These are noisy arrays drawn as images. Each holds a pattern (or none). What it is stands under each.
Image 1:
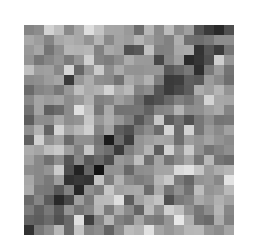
a diagonal band
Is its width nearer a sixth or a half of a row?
a sixth
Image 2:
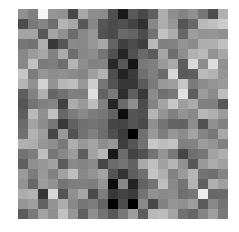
one band of columns
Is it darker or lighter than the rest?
darker
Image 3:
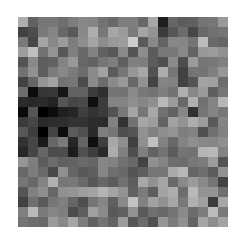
one block
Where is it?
middle left
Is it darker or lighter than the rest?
darker
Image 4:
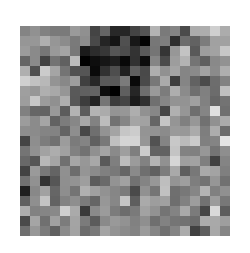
one block
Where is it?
top middle
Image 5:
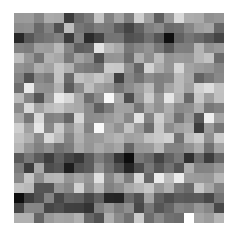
bands of rows
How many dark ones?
3
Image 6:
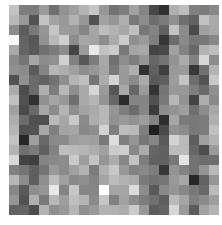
bands of columns
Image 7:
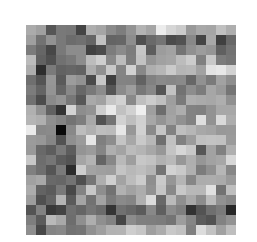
bands of rows crossing bands of columns
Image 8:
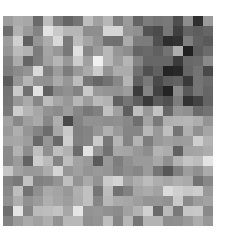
one block
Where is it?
top right
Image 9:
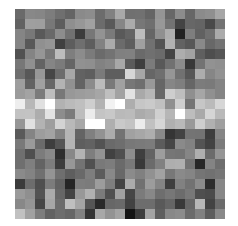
one band of rows
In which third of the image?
middle
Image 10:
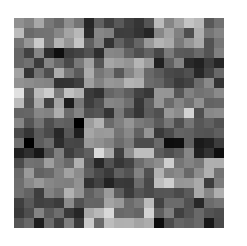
a checkerboard
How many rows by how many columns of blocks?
6 by 3
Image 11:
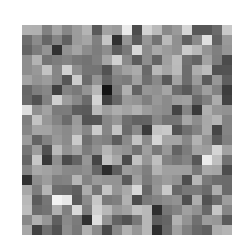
only noise
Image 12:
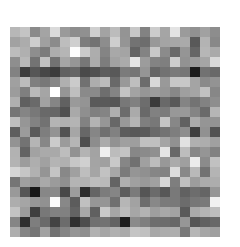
bands of rows
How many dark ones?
5
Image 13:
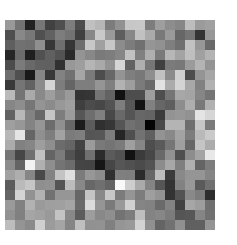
blocks along the diagonal
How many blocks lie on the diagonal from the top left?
3
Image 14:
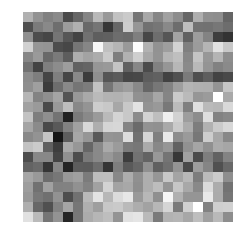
bands of rows crossing bands of columns
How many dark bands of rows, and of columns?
3 and 1
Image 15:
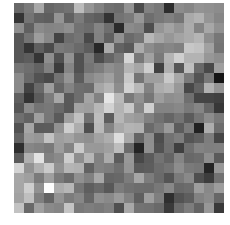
a diagonal band
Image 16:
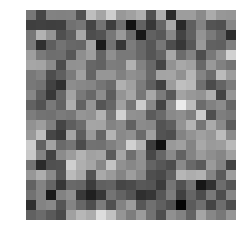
bands of rows crossing bands of columns
